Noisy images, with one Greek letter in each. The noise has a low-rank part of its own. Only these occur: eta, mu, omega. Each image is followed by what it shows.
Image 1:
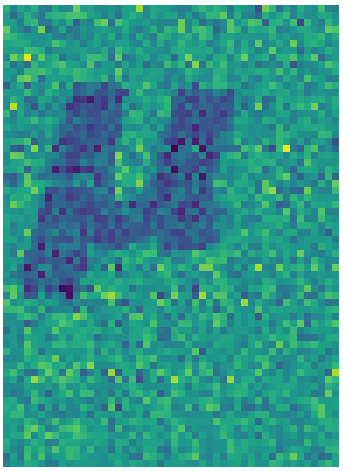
mu
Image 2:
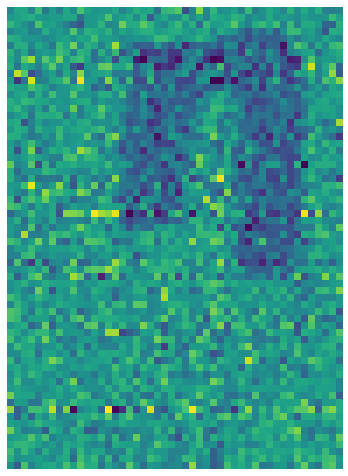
eta
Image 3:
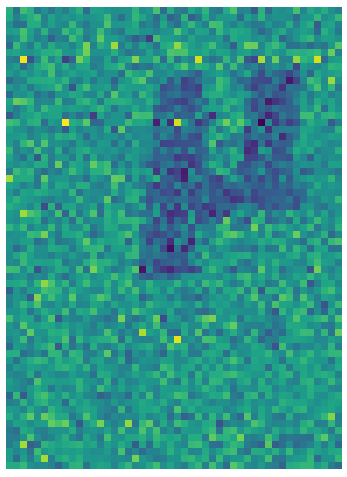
mu
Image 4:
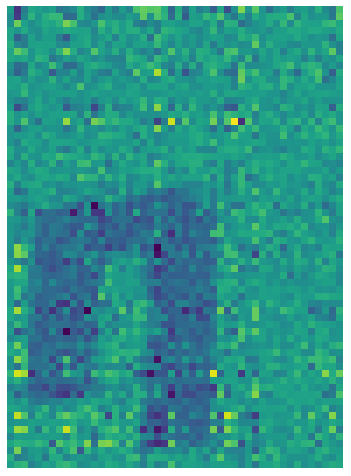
eta
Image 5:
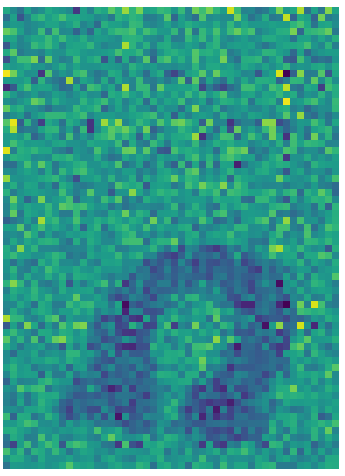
omega
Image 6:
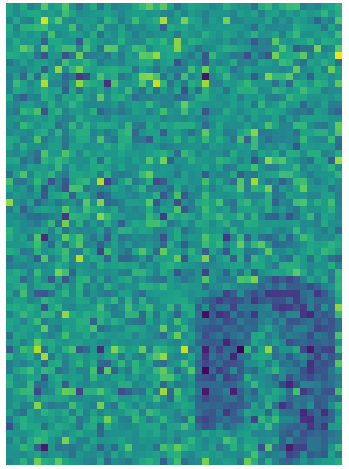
eta
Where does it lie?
bottom right
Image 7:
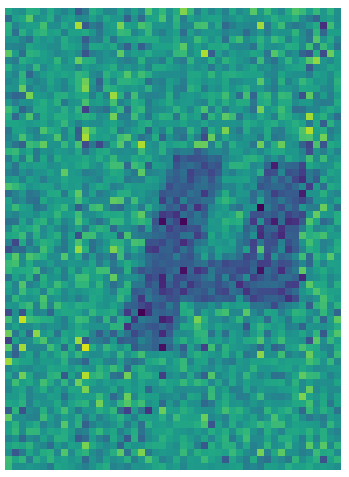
mu
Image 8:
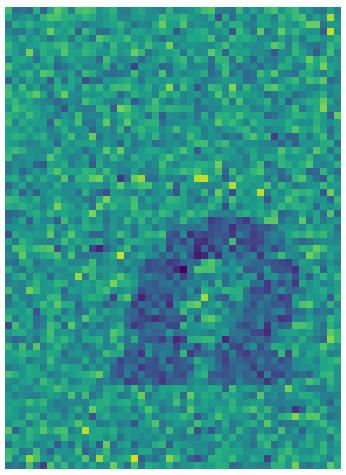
omega
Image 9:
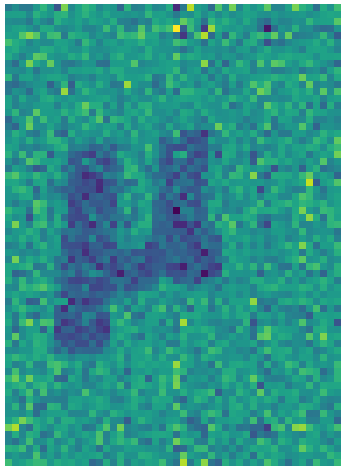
mu
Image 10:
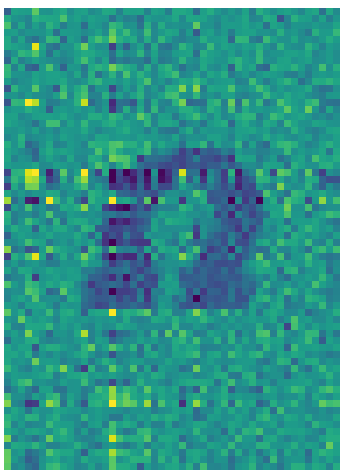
omega
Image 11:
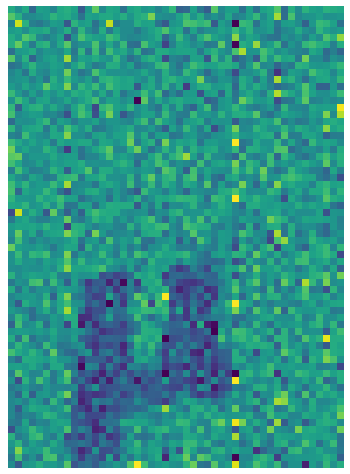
mu
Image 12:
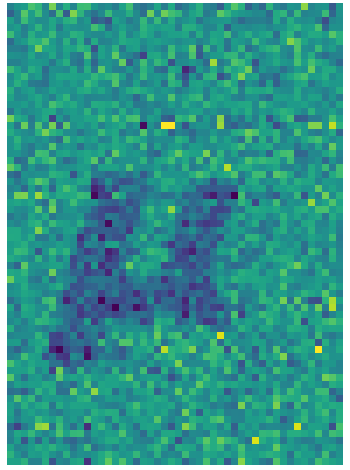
mu
